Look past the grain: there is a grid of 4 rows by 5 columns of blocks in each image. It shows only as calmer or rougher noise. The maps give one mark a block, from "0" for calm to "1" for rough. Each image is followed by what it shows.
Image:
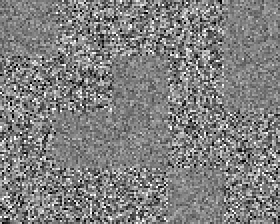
0 1 1 1 0
1 1 0 1 0
1 0 0 1 1
1 1 1 0 1
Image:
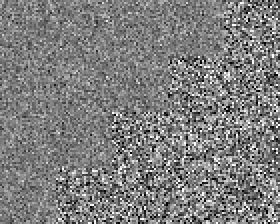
0 0 0 0 1
0 0 0 1 1
0 0 1 1 1
0 1 1 1 1
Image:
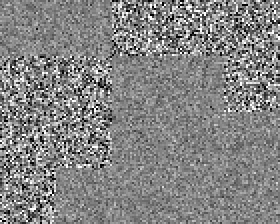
0 0 1 1 1
1 1 0 0 1
1 1 0 0 0
1 0 0 0 0
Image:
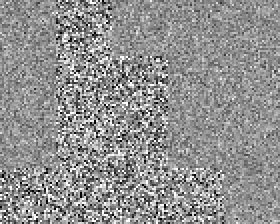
0 1 0 0 0
0 1 1 0 0
0 1 1 0 0
1 1 1 1 0
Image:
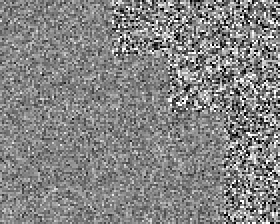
0 0 1 1 1
0 0 0 1 1
0 0 0 0 1
0 0 0 0 1
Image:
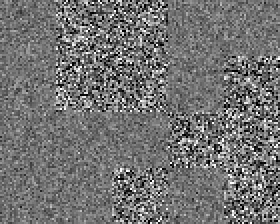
0 1 1 0 0
0 1 1 0 1
0 0 0 1 1
0 0 1 0 1
